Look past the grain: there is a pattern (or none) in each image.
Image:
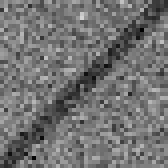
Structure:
a diagonal band
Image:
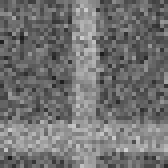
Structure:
bands of rows crossing bands of columns
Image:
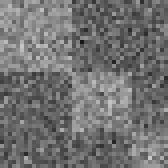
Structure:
blocks along the diagonal
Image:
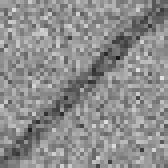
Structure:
a diagonal band
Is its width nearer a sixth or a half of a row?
a sixth
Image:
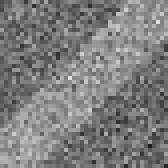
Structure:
a diagonal band
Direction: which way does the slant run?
bottom left to top right
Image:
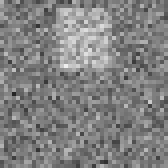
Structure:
one block
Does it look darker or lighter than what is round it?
lighter
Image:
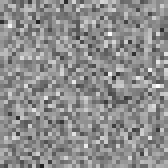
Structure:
only noise
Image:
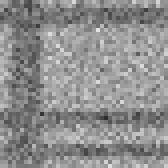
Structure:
bands of rows crossing bands of columns
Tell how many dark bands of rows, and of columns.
3 and 1
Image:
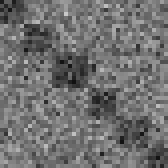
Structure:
blocks along the diagonal
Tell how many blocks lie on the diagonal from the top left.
6
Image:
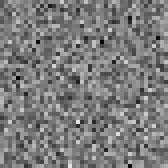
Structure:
only noise
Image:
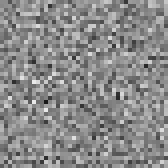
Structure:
only noise
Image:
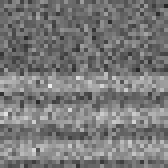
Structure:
bands of rows
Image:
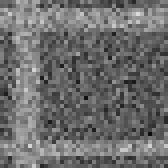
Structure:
bands of rows crossing bands of columns
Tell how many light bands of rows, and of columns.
2 and 1
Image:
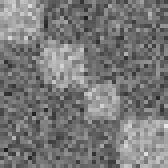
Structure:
blocks along the diagonal
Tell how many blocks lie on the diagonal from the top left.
4
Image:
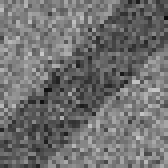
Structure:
a diagonal band
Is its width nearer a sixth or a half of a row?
a half
